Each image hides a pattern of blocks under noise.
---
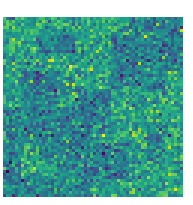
mirrored about the diagonal from the bottom left
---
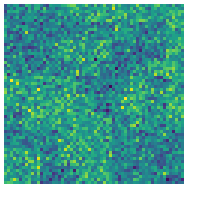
mirrored about the diagonal from the bottom left
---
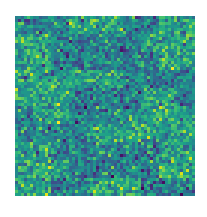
the same after a half turn
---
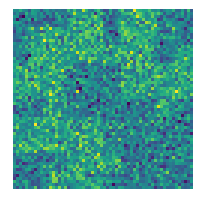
mirrored about the diagonal from the top left
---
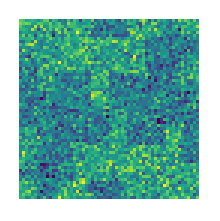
the same after a half turn
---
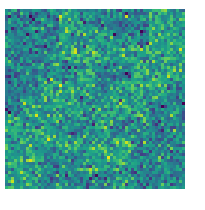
the same after a half turn
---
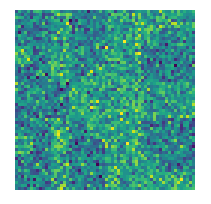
top and bottom mirror each other
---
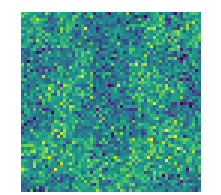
left and right mirror each other
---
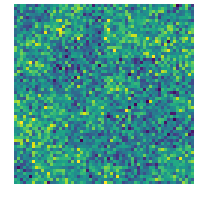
mirrored about the diagonal from the top left
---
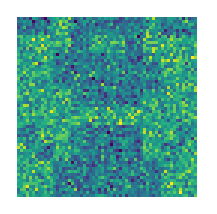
left and right mirror each other
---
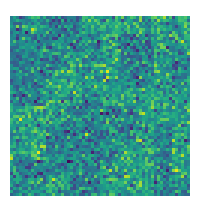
no symmetry
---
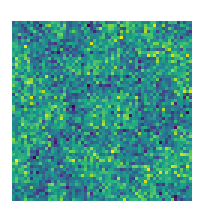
top and bottom mirror each other
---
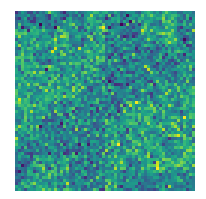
the same after a half turn
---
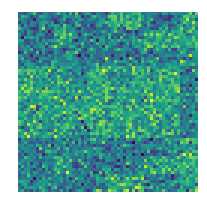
top and bottom mirror each other
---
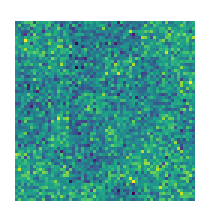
mirrored about the diagonal from the top left
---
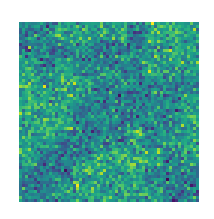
mirrored about the diagonal from the bottom left
